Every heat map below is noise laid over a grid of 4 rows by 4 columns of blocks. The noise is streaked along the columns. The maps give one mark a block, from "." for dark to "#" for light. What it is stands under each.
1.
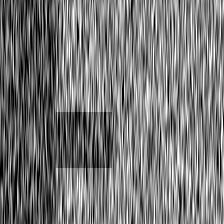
. # # #
. # # #
. . # #
. # # #
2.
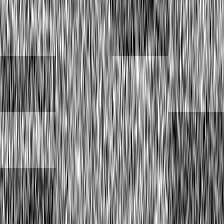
# # . #
. # # #
# # # .
. # # .
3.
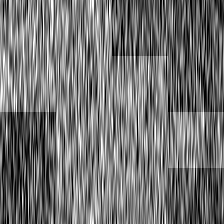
# # . .
# # # .
. # # #
. # # .
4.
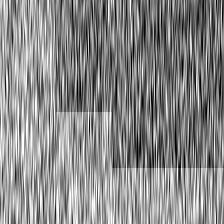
# . . .
# . . .
# # . .
# # # #
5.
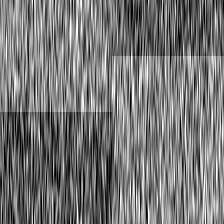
# # . .
# # # #
. . # #
. . # #
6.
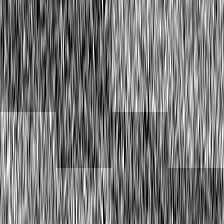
. . # #
. . # #
# . . #
# # . .
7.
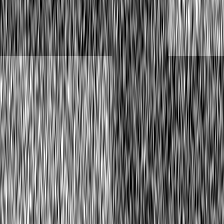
. . . #
# # . .
# # . .
# # . .
